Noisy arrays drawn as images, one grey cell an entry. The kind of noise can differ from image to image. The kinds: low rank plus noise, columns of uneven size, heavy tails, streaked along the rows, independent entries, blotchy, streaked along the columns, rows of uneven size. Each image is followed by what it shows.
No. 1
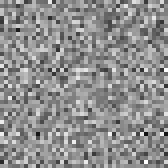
low rank plus noise
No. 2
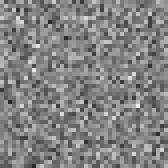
independent entries
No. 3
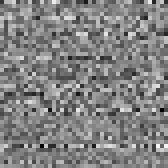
rows of uneven size
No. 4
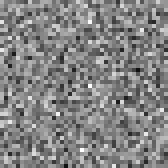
independent entries
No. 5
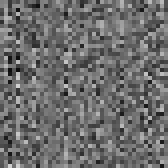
columns of uneven size
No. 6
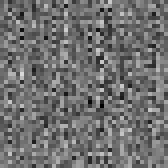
columns of uneven size
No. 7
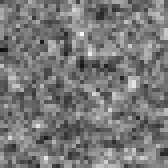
blotchy
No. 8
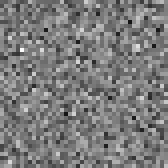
independent entries
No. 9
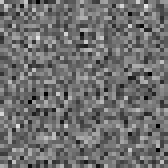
low rank plus noise
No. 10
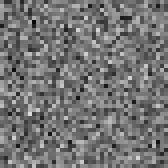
independent entries
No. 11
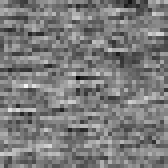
streaked along the rows
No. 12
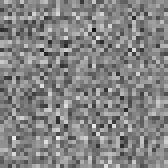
low rank plus noise
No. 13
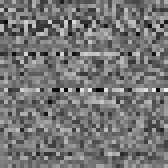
rows of uneven size
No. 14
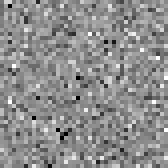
heavy tails
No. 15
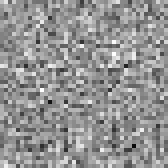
low rank plus noise
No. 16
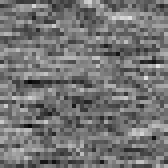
streaked along the rows
